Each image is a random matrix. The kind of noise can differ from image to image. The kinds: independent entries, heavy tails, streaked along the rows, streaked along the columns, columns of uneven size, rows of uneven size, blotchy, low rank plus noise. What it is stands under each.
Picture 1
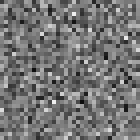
independent entries
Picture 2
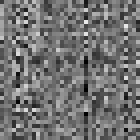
columns of uneven size
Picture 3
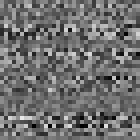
rows of uneven size
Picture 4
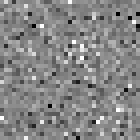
heavy tails
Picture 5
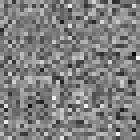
low rank plus noise
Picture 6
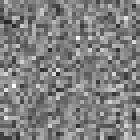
low rank plus noise
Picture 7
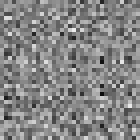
low rank plus noise
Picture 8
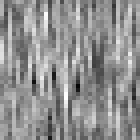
streaked along the columns
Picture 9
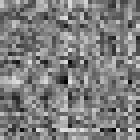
low rank plus noise
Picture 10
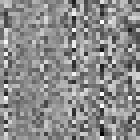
columns of uneven size
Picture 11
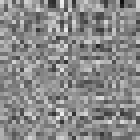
low rank plus noise
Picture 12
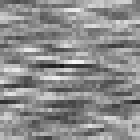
streaked along the rows
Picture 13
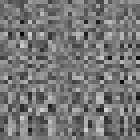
low rank plus noise
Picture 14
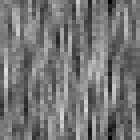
streaked along the columns
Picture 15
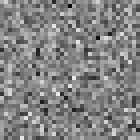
independent entries
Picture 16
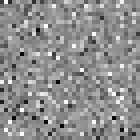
heavy tails
